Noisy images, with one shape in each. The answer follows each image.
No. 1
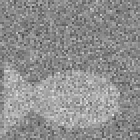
light fish
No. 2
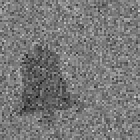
dark bell
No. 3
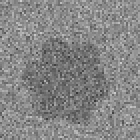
dark flower
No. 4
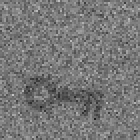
dark key
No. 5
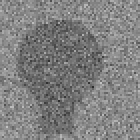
dark light bulb
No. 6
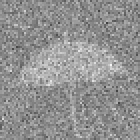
light umbrella
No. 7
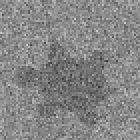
dark turtle
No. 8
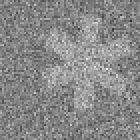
light asterisk
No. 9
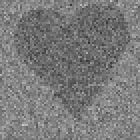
dark heart
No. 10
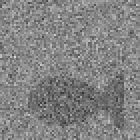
dark fish
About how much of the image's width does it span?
two thirds
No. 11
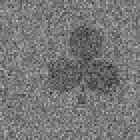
dark club
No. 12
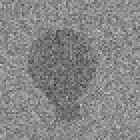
dark light bulb
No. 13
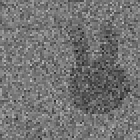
dark rabbit's head
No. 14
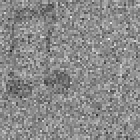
dark pair of musical notes
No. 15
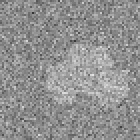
light car
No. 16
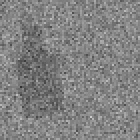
dark bottle
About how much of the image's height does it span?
two thirds
